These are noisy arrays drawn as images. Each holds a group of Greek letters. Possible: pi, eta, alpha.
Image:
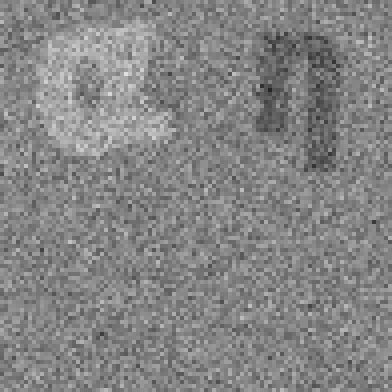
top left: light alpha; top right: dark eta
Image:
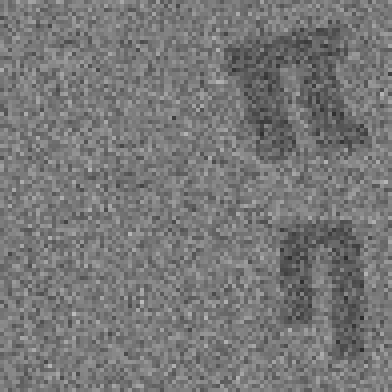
top right: dark pi; bottom right: dark eta
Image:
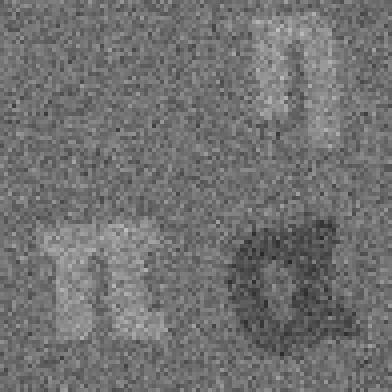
top right: light eta; bottom left: light pi; bottom right: dark alpha
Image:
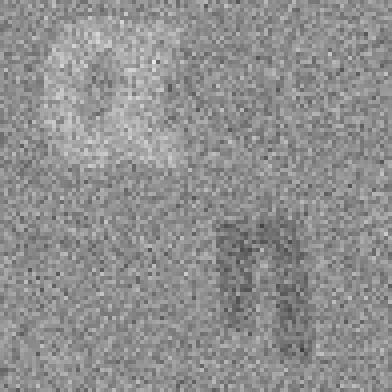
top left: light alpha; bottom right: dark eta
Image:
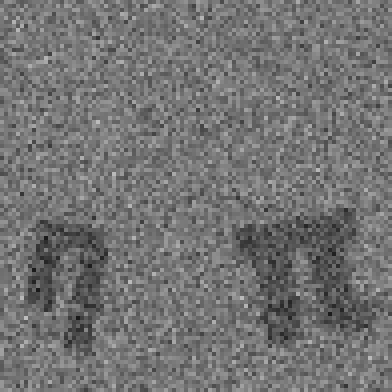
bottom left: dark eta; bottom right: dark pi
